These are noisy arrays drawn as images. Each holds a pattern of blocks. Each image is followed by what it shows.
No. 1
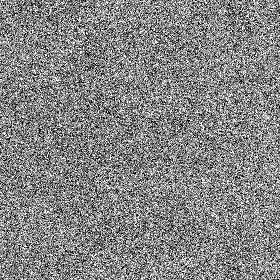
top and bottom mirror each other
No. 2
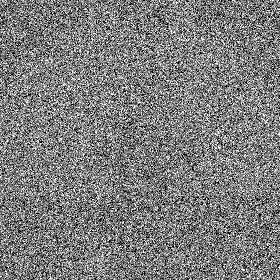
left and right mirror each other
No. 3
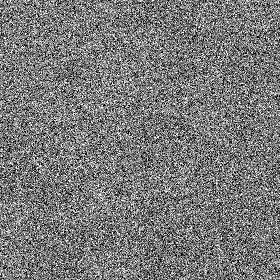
mirrored about the diagonal from the top left
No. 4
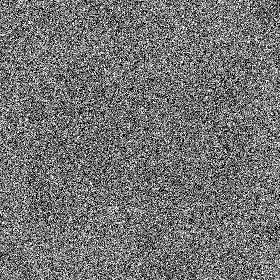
the same after a half turn
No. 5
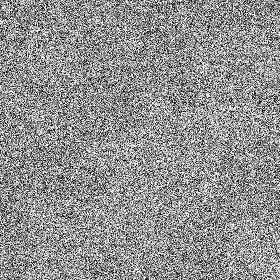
mirrored about the diagonal from the top left
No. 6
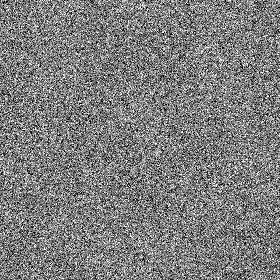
left and right mirror each other
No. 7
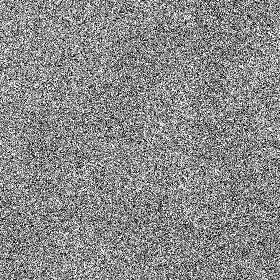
mirrored about the diagonal from the top left
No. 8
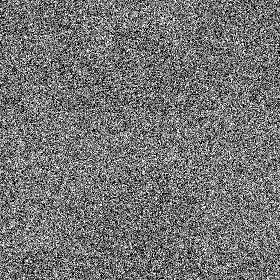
left and right mirror each other
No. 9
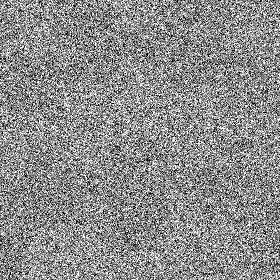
left and right mirror each other
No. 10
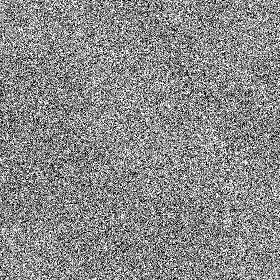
mirrored about the diagonal from the bottom left
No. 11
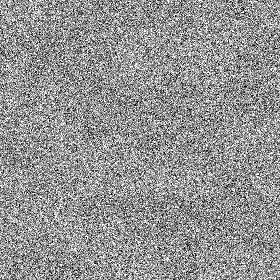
no symmetry
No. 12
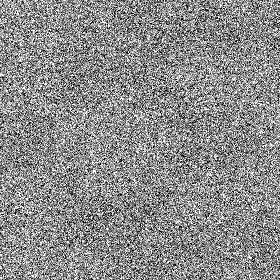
top and bottom mirror each other
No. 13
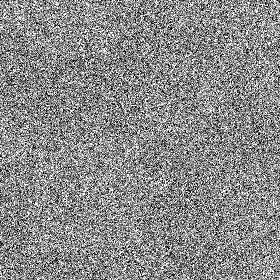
mirrored about the diagonal from the bottom left
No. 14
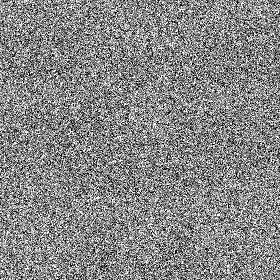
left and right mirror each other
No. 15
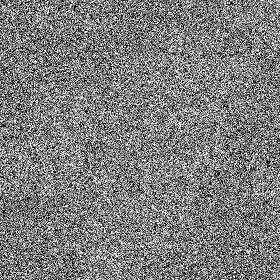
mirrored about the diagonal from the bottom left
